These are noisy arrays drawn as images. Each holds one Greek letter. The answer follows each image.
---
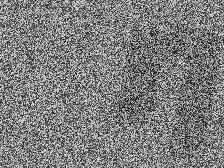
dark eta
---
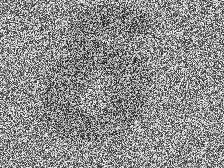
dark delta
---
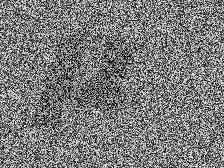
dark mu
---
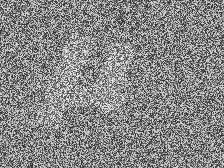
light mu
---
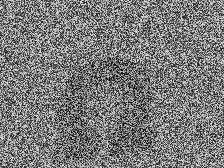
dark omega
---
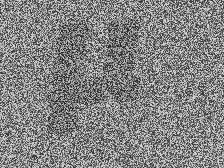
dark mu
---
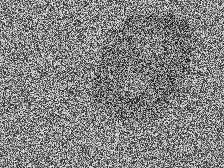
dark theta
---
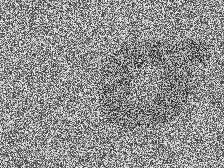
dark sigma
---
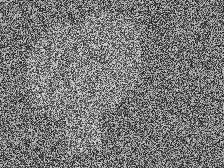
light phi
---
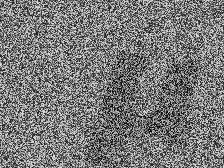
dark mu
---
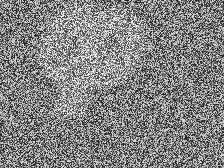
light phi
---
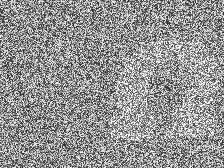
light omega
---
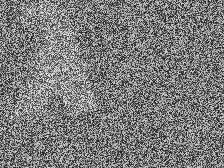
light lambda
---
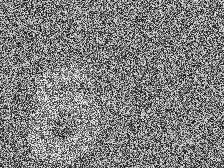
light delta
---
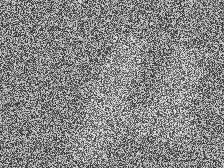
light mu
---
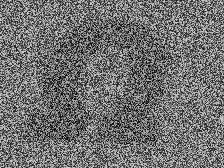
dark omega
